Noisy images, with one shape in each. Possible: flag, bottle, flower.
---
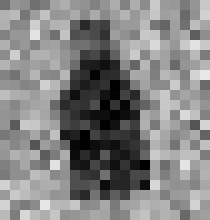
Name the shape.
bottle
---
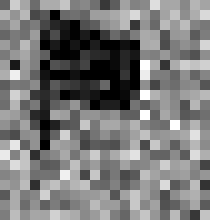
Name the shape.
flag
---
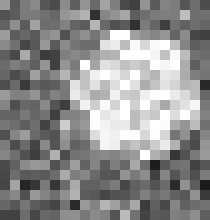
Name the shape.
flower
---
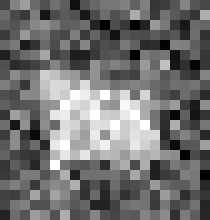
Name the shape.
flag
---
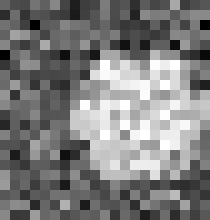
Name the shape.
flower
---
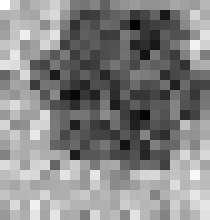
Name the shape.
flower
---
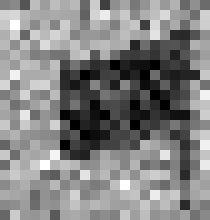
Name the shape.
flag
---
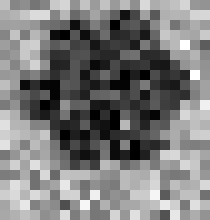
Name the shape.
flower
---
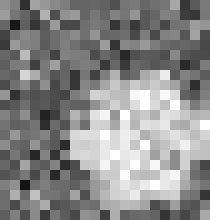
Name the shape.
flower
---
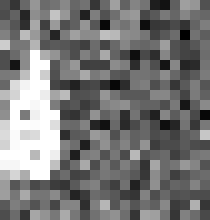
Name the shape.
bottle
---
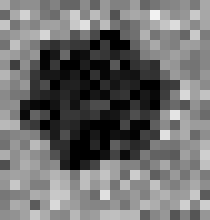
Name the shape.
flower
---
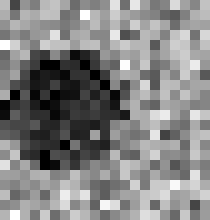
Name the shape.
flower
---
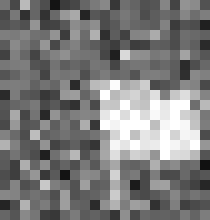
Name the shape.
flag
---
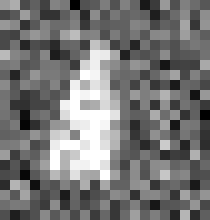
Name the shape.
bottle
